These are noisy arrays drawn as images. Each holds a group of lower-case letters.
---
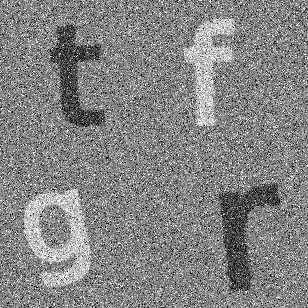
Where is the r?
bottom right
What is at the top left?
t
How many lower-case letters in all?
4
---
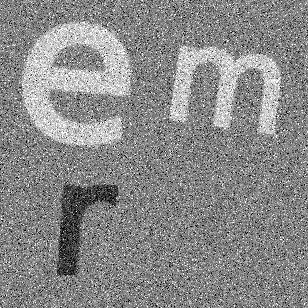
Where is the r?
bottom left
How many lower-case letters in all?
3
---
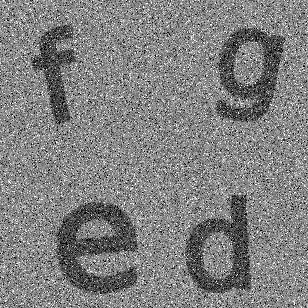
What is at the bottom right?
d
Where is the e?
bottom left
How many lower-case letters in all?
4
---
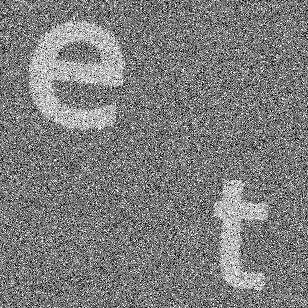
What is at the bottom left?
nothing
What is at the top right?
nothing
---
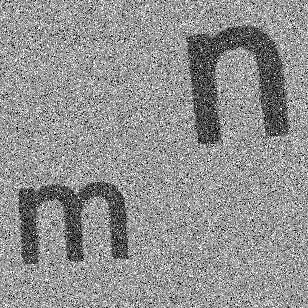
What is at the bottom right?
nothing
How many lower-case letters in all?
2
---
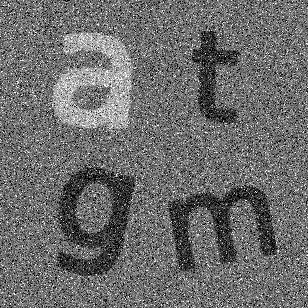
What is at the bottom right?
m
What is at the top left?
a
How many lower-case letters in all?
4
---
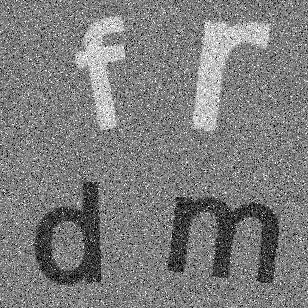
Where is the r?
top right
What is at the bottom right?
m
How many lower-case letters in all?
4
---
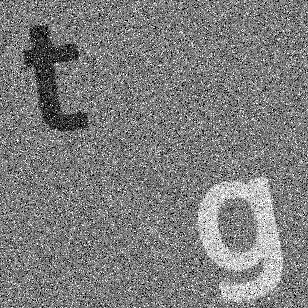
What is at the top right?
nothing
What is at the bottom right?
g
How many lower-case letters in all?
2
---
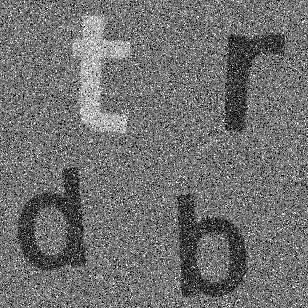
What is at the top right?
r
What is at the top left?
t
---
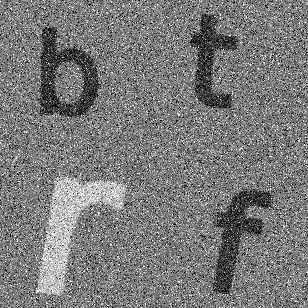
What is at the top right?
t
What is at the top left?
b
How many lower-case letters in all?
4
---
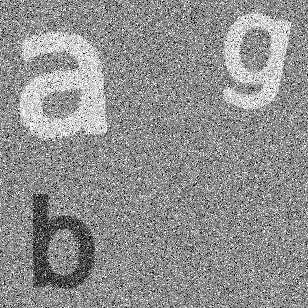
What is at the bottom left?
b
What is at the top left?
a
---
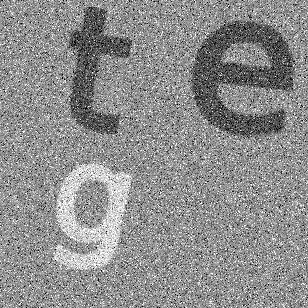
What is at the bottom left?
g
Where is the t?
top left
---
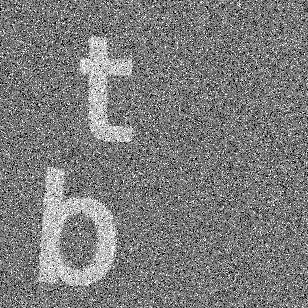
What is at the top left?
t
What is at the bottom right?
nothing
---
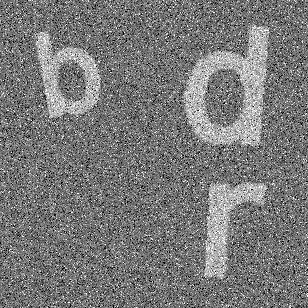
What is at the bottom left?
nothing
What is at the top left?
b
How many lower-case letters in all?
3
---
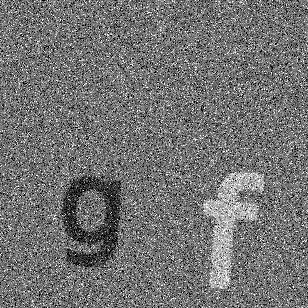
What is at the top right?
nothing
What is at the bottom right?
f
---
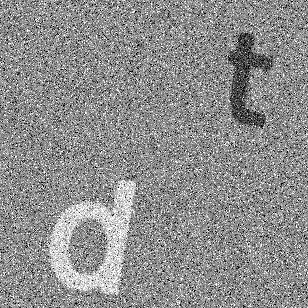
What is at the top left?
nothing
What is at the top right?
t
